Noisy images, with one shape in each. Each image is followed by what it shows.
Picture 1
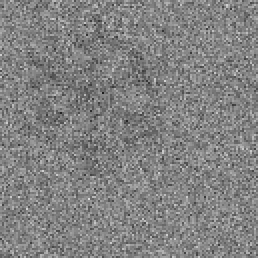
snowflake
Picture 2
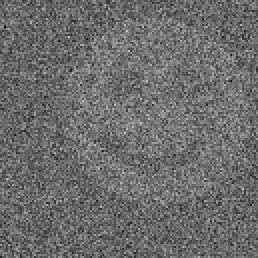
smiling face
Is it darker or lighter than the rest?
lighter
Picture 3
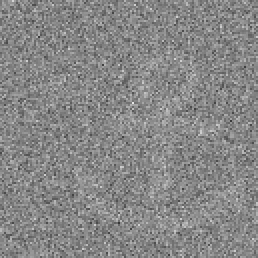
anchor
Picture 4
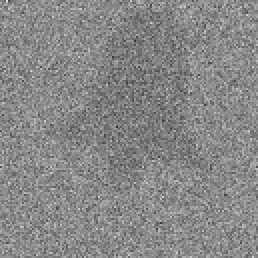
bell
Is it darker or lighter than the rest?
darker
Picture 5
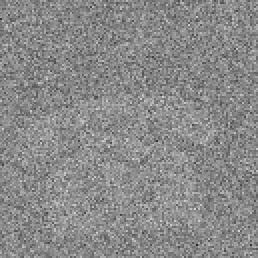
telephone
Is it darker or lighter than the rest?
lighter
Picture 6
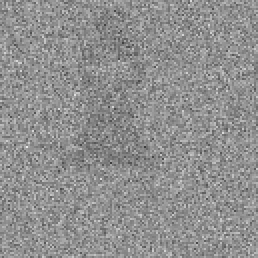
chess bishop
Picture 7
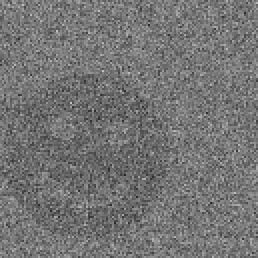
smiling face
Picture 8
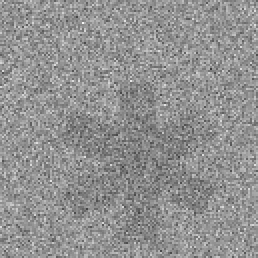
asterisk
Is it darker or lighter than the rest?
darker
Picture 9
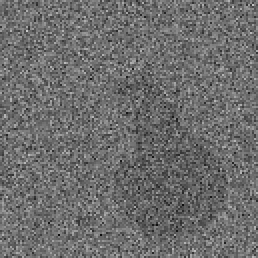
pear
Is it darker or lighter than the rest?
darker
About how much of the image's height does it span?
two thirds
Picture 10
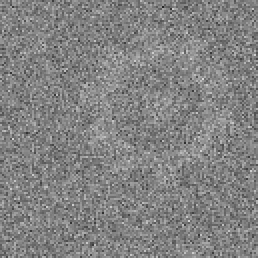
gear
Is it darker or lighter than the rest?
lighter
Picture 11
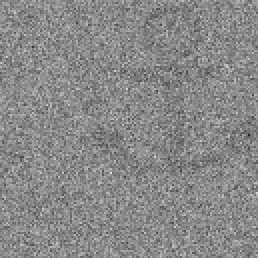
anchor
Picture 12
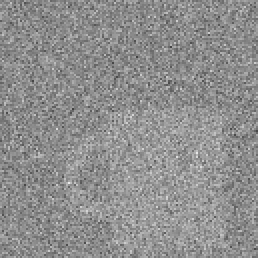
cup
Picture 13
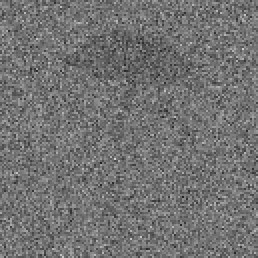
umbrella
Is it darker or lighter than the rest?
darker
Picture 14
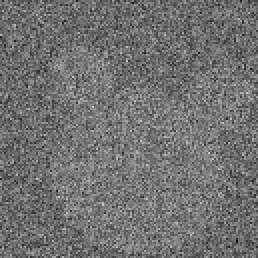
bear's head
